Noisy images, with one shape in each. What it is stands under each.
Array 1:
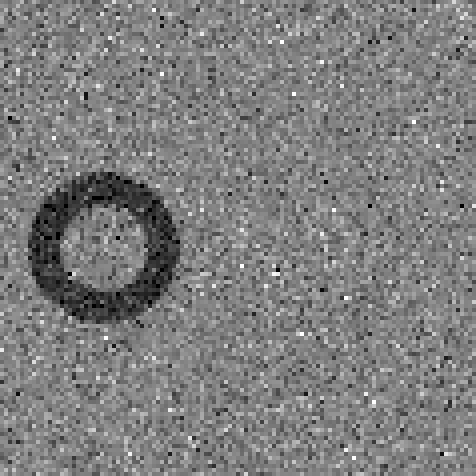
ring
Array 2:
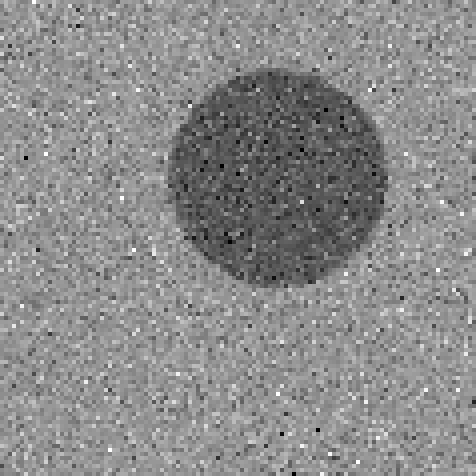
disc
